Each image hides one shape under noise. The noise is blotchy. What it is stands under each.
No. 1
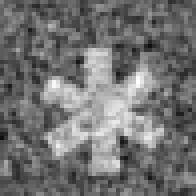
asterisk
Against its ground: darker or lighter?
lighter
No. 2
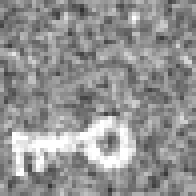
key
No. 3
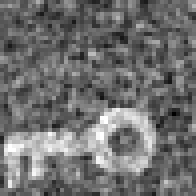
key
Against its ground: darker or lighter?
lighter
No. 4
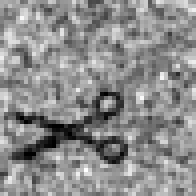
pair of scissors
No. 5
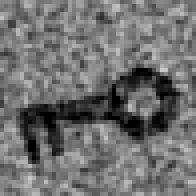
key
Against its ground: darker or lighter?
darker
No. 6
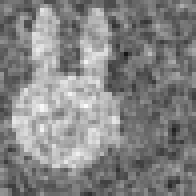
rabbit's head
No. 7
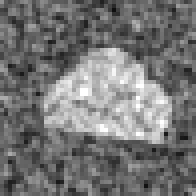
cloud
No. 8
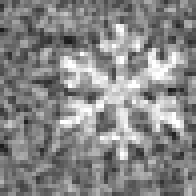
snowflake
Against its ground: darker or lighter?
lighter
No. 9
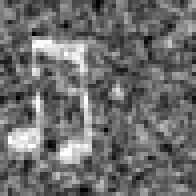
pair of musical notes
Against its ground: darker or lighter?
lighter
